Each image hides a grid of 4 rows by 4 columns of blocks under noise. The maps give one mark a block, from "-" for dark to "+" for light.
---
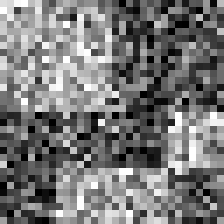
++--
++--
---+
-++-
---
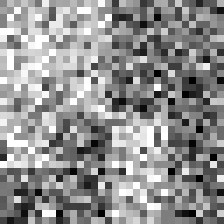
++--
++--
+-+-
--+-
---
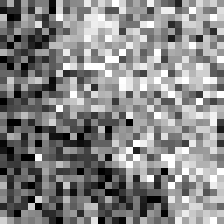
-+++
-+++
--++
---+
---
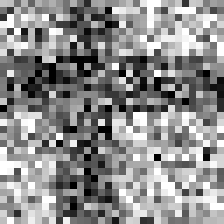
+-++
----
+-++
+-++
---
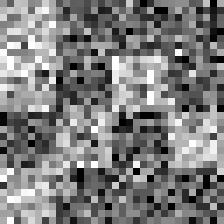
+---
+-+-
-+-+
+---
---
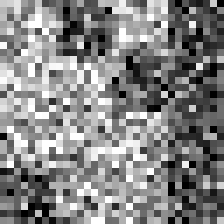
+-+-
++--
+++-
-++-
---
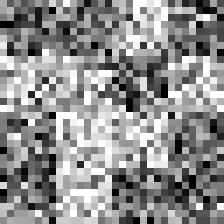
--+-
++-+
-++-
-+--
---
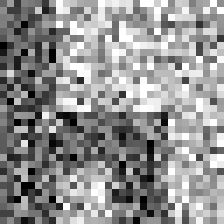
-+++
-+++
---+
-+-+
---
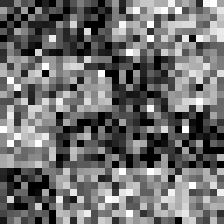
--++
++-+
+---
-+++
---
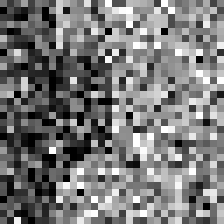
-+++
--++
--++
-+++
